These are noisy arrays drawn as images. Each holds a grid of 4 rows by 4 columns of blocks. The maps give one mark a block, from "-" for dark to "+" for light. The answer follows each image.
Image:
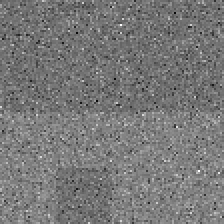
----
----
++++
+-++
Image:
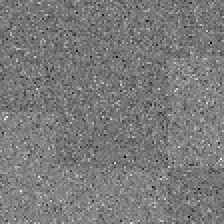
----
---+
+--+
+++-
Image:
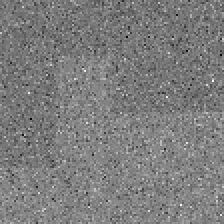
----
-+--
-+++
++++
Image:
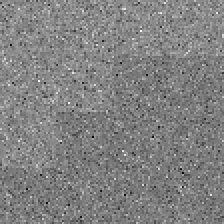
++++
++--
+---
----
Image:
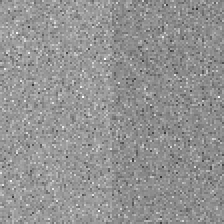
++--
++--
++--
++--
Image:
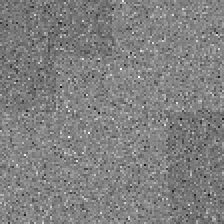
--++
-+++
+++-
+++-
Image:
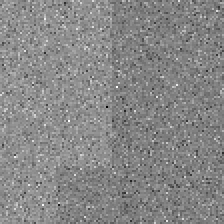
++--
++--
++--
+---
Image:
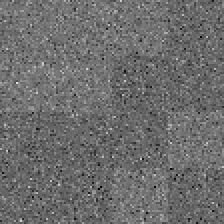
+++-
++--
---+
--+-
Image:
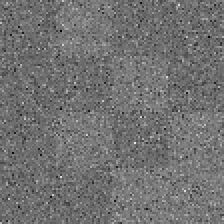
-+--
--+-
-+-+
--++
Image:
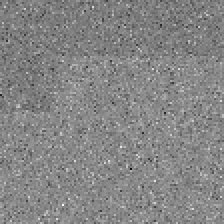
----
-+++
++++
++++
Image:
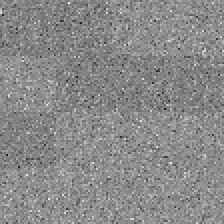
--++
+---
-+++
++++
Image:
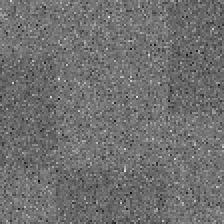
+++-
-++-
-+++
+--+
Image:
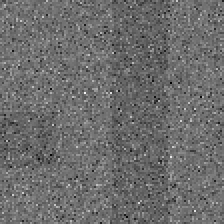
++-+
++-+
-+-+
++-+
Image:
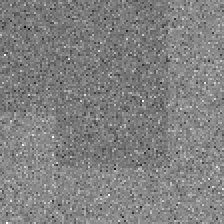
---+
---+
+--+
++++
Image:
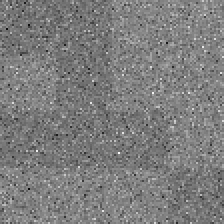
--++
+-++
---+
+++-
